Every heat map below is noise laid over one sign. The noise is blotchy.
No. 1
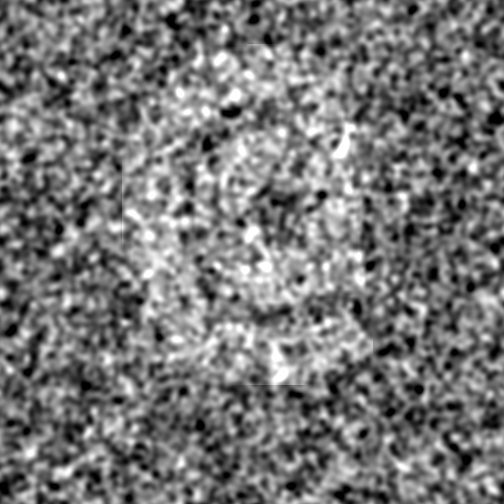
at sign
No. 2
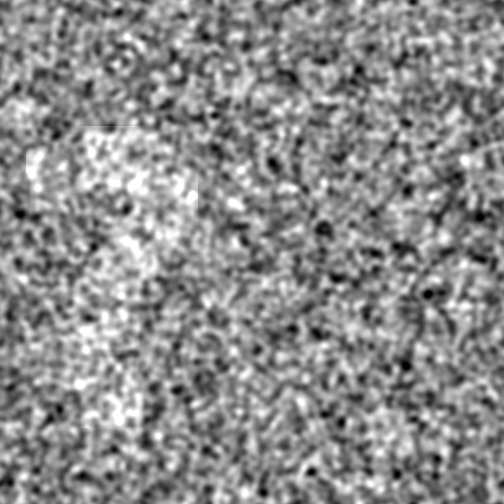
question mark
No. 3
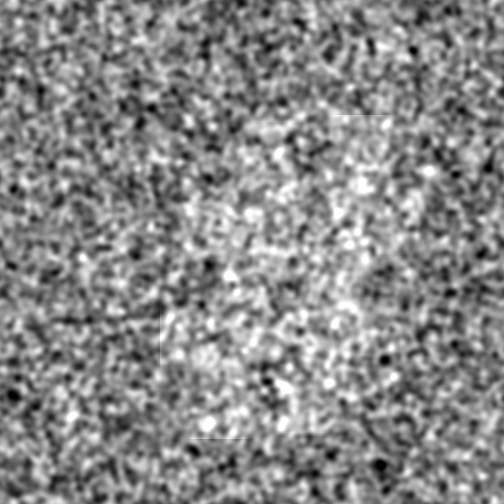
hash sign
